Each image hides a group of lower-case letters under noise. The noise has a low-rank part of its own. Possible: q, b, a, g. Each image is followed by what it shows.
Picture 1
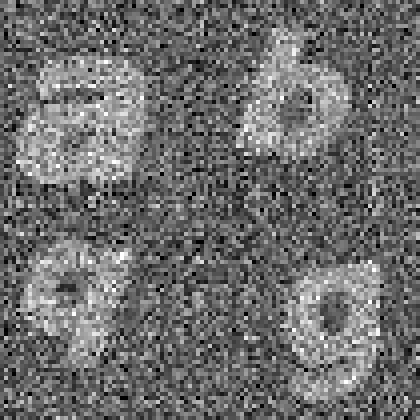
top left: light a; top right: light b; bottom left: light q; bottom right: light g
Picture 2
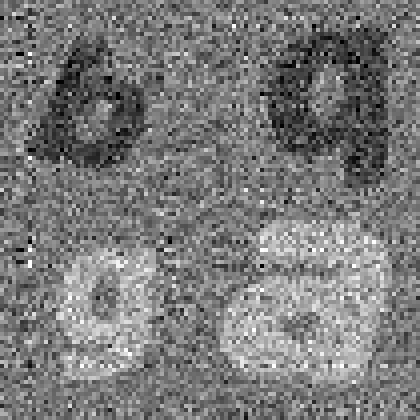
top left: dark b; top right: dark q; bottom left: light g; bottom right: light a
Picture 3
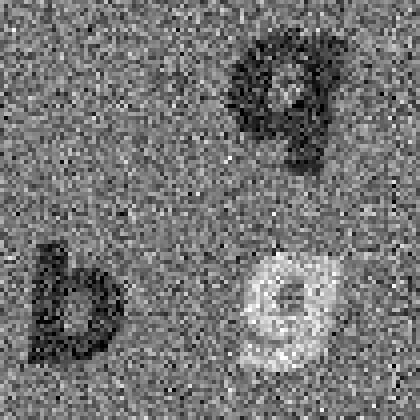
top right: dark q; bottom left: dark b; bottom right: light g
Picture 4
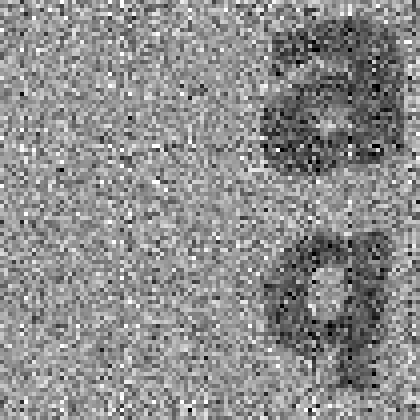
top right: dark a; bottom right: dark q
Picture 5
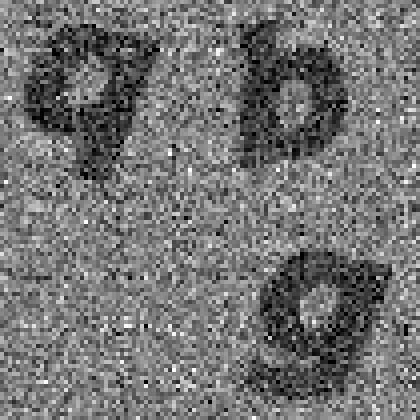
top left: dark q; top right: dark b; bottom right: dark g
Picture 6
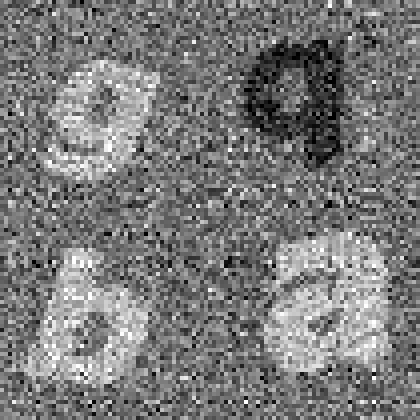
top left: light g; top right: dark q; bottom left: light b; bottom right: light a
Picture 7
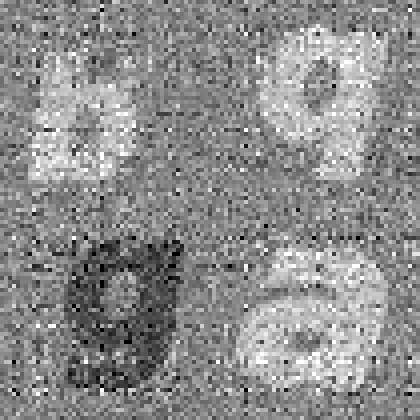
top left: light b; top right: light q; bottom left: dark g; bottom right: light a
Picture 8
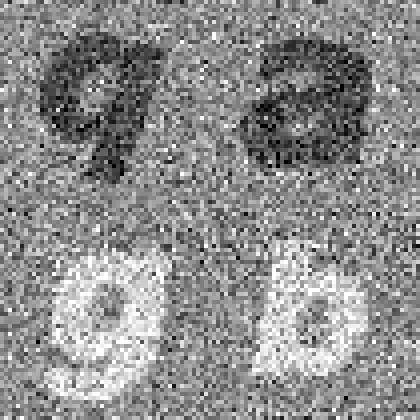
top left: dark q; top right: dark a; bottom left: light g; bottom right: light b
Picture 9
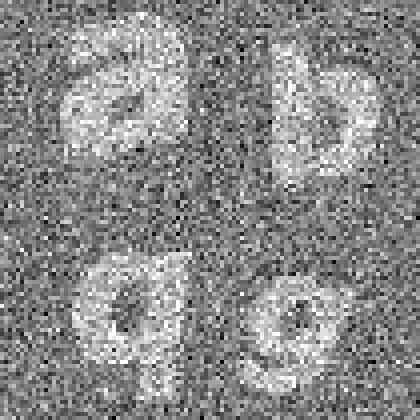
top left: light a; top right: light b; bottom left: light q; bottom right: light g
